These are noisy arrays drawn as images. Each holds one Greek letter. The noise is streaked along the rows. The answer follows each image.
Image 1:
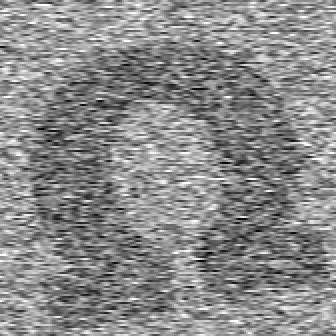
omega
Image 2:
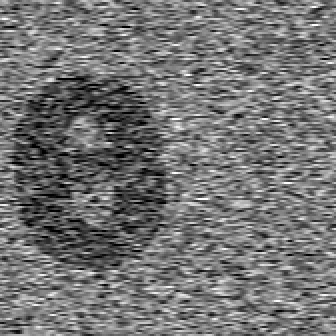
theta
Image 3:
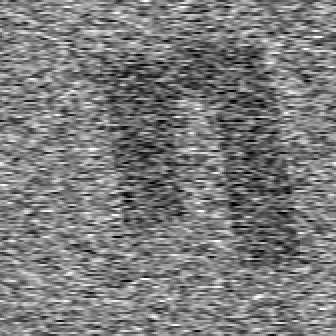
eta
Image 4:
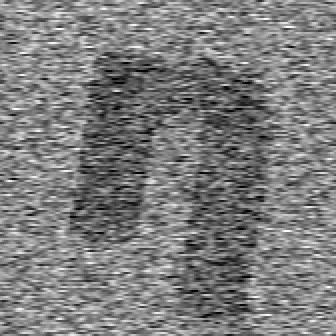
eta
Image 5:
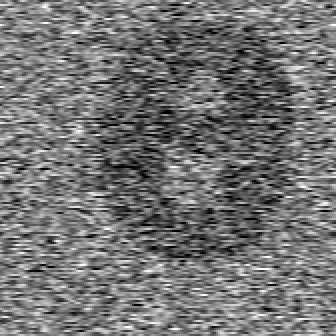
theta
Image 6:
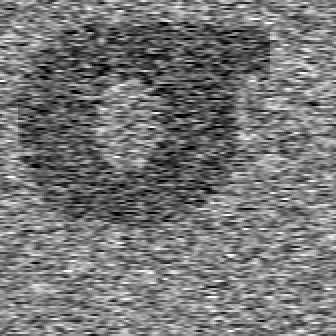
sigma
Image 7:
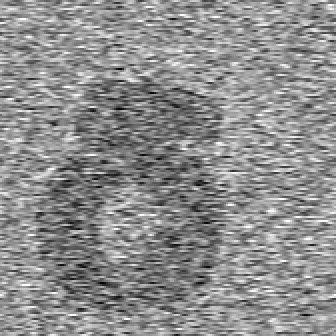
delta
